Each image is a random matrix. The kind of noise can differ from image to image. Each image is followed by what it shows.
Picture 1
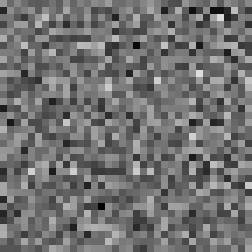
low rank plus noise
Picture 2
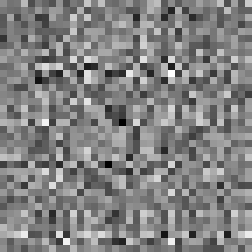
low rank plus noise
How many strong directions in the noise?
three or four
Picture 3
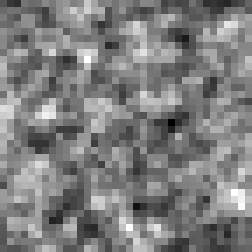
blotchy
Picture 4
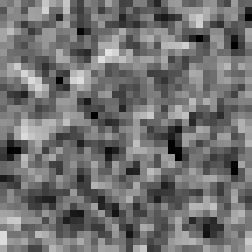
blotchy
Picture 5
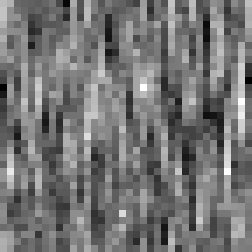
streaked along the columns
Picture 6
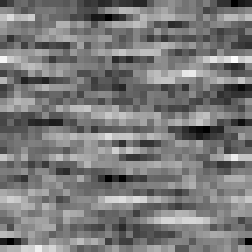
streaked along the rows
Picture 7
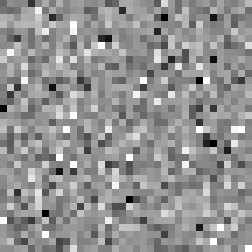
heavy tails
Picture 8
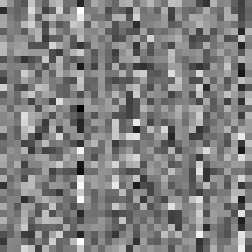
columns of uneven size
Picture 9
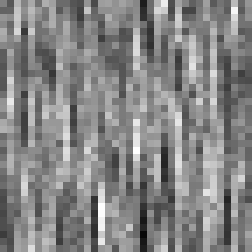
streaked along the columns
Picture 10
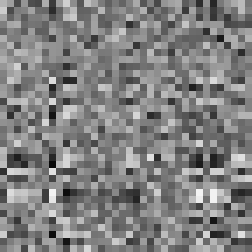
low rank plus noise
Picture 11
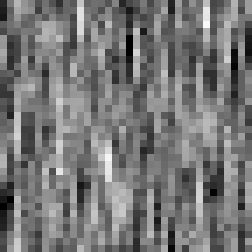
streaked along the columns
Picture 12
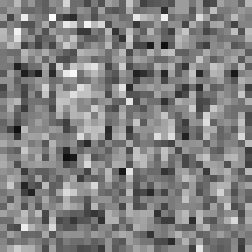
low rank plus noise
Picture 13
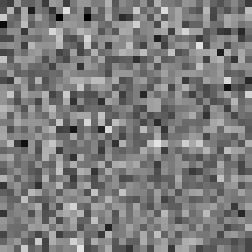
low rank plus noise
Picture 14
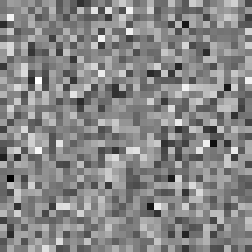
low rank plus noise
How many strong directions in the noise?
five to eight
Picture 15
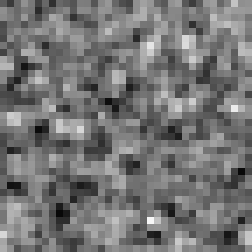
blotchy
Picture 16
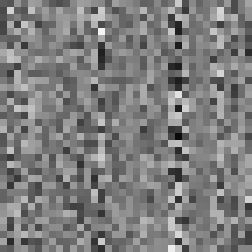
columns of uneven size
